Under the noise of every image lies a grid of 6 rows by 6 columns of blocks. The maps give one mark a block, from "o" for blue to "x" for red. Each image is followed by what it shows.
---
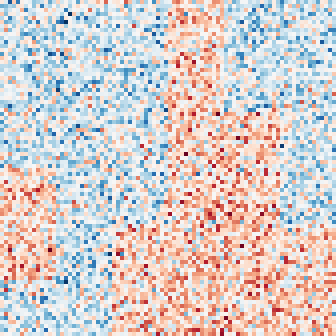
oooxoo
oooxoo
oooxxo
xooxxo
xoxxxx
ooxxxx
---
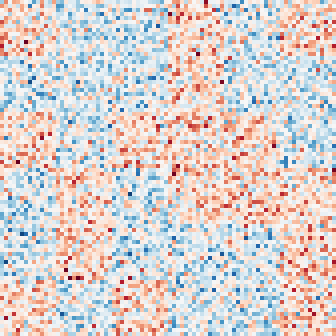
xooxox
oooxoo
xoxxxo
oxoxxx
oxooox
xoxoox
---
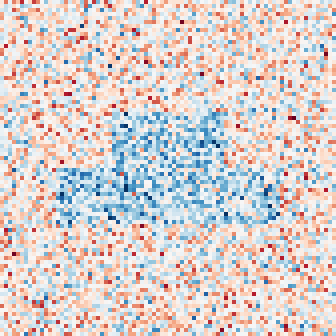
xxxxxx
xxxxxx
xxooxx
xoooox
xxxxxx
xxxxxx
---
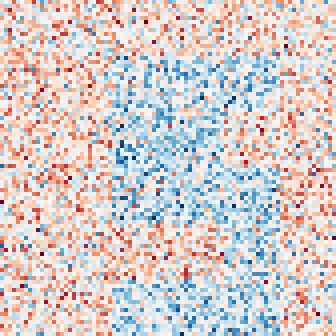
xxxxxx
xxooox
xxooxx
xxooox
xxxxox
xxooox
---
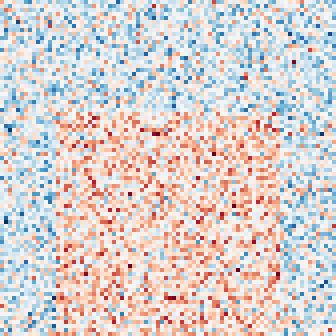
oooooo
oooooo
oxxxxo
oxxxxo
oxxxxo
oxxxxo
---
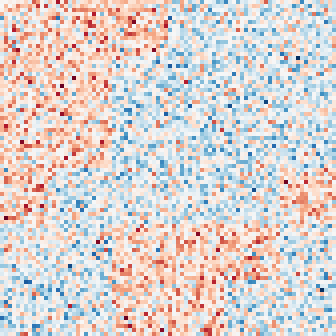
xxxooo
xxoooo
xxoooo
xoooox
ooxxxo
ooxxoo
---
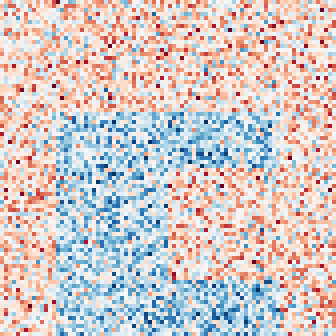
xxxxxx
xxxxxx
xoooox
xooxxx
xooxxx
xoooox
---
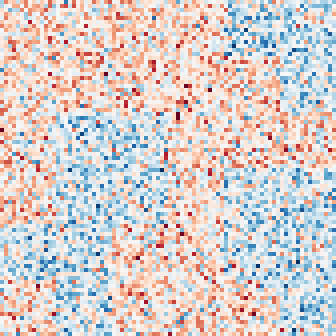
xxxxoo
xxxxxo
xooxxx
xooxoo
ooxxoo
xoxxxo
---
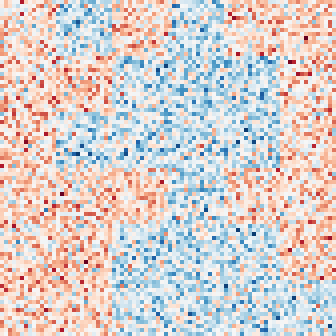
xoxoxx
xxooox
xoooox
xxxoxx
xxooox
xxoooo
